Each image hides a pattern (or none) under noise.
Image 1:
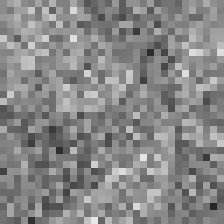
spokes from one point
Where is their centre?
middle right
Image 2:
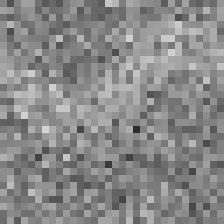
a wavy band
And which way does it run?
left to right
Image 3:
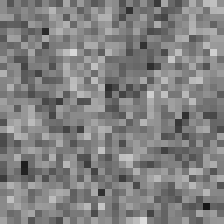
spokes from one point
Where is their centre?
bottom middle
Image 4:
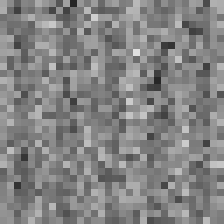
vertical stripes
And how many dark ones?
5
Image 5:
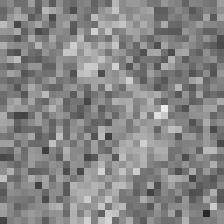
a wavy band
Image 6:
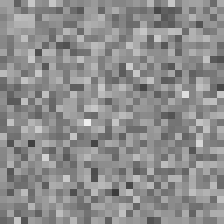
only noise
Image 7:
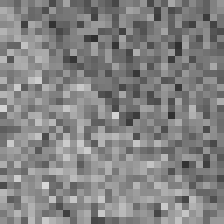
a sharp edge
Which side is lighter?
bottom left
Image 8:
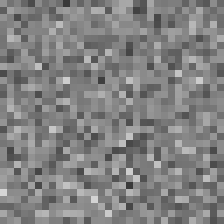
only noise
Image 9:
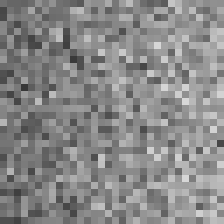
a smooth slope
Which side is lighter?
right
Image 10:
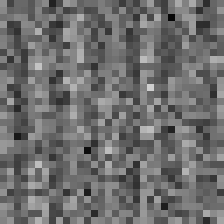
vertical stripes
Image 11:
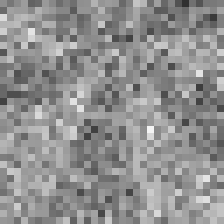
spokes from one point
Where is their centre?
top middle
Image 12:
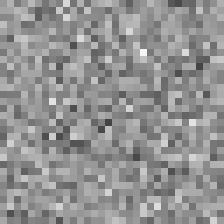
only noise
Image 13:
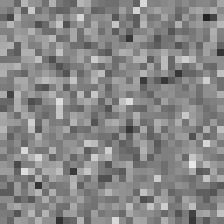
only noise
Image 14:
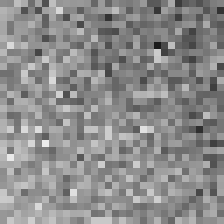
a smooth slope
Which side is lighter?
bottom left
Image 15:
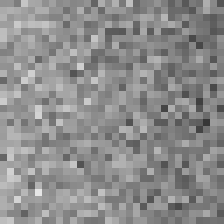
a smooth slope
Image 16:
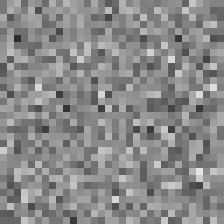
only noise
